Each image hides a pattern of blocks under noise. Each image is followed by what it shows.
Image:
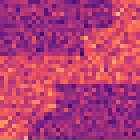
the same after a half turn
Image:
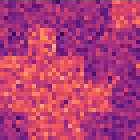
mirrored about the diagonal from the bottom left
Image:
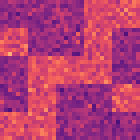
the same after a half turn
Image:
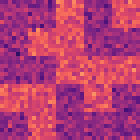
mirrored about the diagonal from the bottom left
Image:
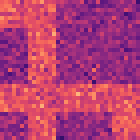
mirrored about the diagonal from the bottom left
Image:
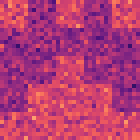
left and right mirror each other
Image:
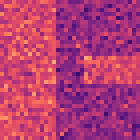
top and bottom mirror each other
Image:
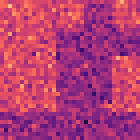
no symmetry
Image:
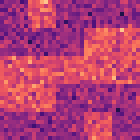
the same after a half turn
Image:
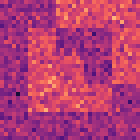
mirrored about the diagonal from the bottom left
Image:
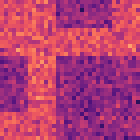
mirrored about the diagonal from the top left
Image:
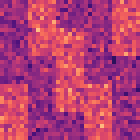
the same after a half turn
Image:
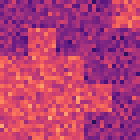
mirrored about the diagonal from the bottom left
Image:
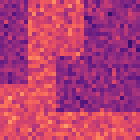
no symmetry
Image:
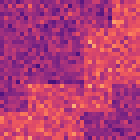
mirrored about the diagonal from the top left
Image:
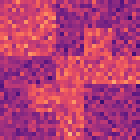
mirrored about the diagonal from the top left
